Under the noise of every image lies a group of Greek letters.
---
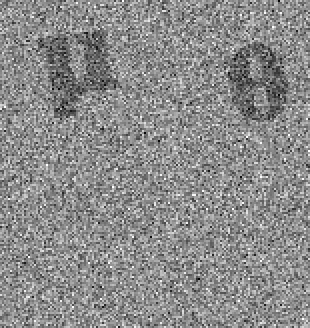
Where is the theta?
top right
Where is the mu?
top left
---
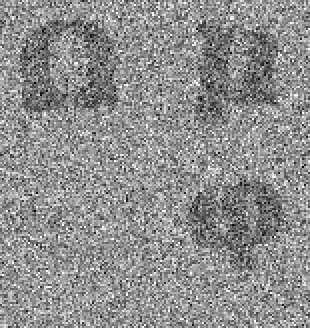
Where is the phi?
bottom right
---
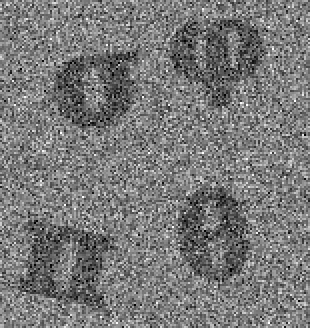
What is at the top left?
sigma
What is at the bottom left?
pi
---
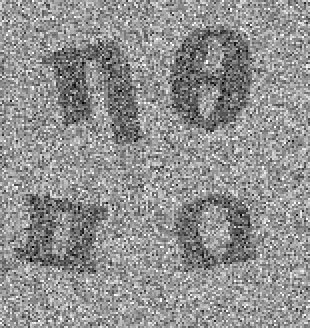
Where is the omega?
bottom right
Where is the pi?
bottom left
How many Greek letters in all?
4
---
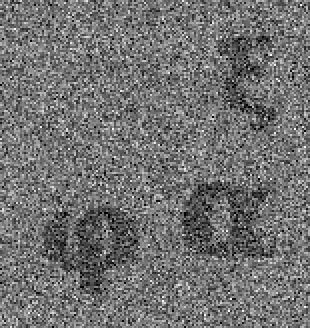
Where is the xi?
top right
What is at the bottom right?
alpha
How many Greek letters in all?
3
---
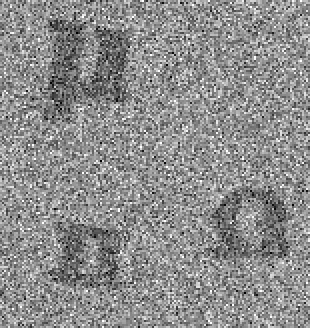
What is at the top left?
mu
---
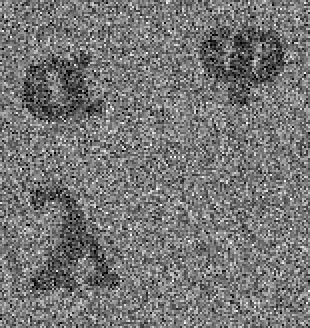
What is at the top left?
alpha
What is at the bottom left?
lambda
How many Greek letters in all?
3
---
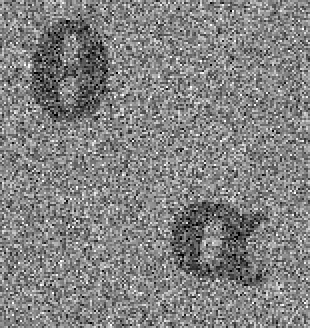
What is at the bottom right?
alpha
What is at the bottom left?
nothing
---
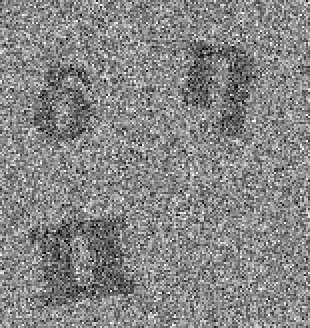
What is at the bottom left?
pi
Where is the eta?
top right
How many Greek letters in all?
3
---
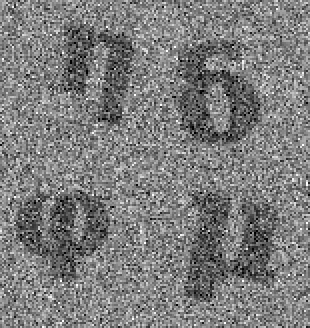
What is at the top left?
eta
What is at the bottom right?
mu
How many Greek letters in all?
4
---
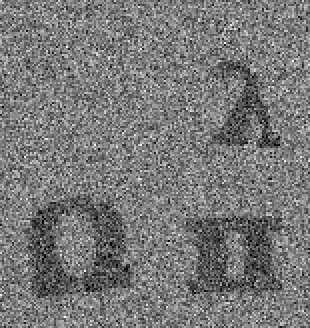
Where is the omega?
bottom left
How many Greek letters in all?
3
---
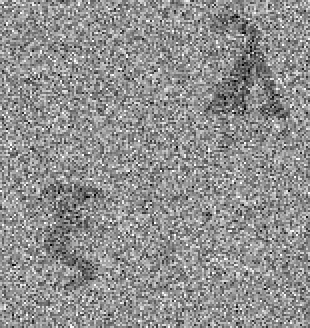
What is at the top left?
nothing
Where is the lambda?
top right
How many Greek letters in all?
2
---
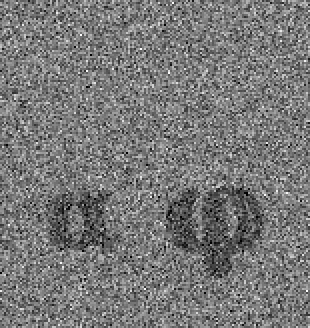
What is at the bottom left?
alpha
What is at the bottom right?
phi
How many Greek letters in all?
2
